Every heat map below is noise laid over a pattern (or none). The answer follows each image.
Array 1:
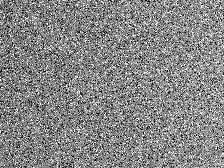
a smooth slope
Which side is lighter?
right
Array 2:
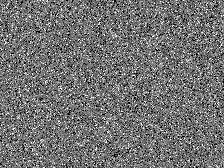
only noise
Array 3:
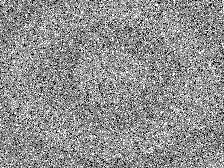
rings round one point
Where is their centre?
centre
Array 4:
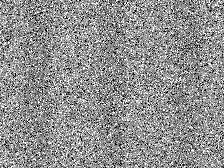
vertical stripes
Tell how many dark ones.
3
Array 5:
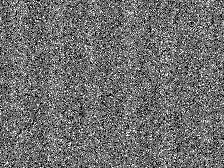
vertical stripes
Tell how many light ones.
6
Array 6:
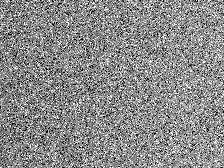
a smooth slope
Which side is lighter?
right
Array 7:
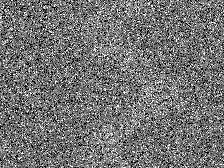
a wavy band
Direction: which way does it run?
top to bottom
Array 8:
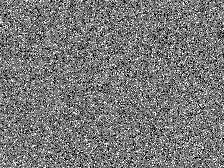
only noise
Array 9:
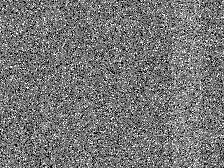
one vertical stripe
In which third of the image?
right
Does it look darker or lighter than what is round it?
lighter
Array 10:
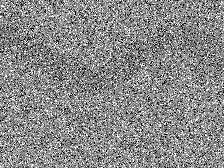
a wavy band
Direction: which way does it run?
left to right
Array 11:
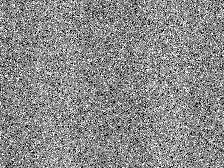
vertical stripes
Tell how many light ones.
2
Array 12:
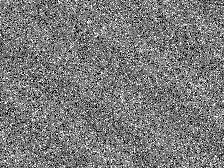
diagonal stripes
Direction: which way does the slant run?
top left to bottom right
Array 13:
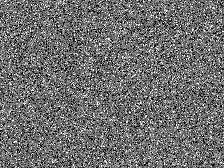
only noise
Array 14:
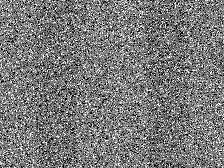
vertical stripes
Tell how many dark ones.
2
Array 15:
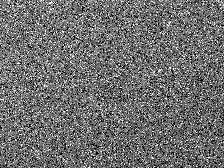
a smooth slope
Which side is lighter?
top left
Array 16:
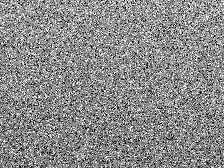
a smooth slope
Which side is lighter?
top
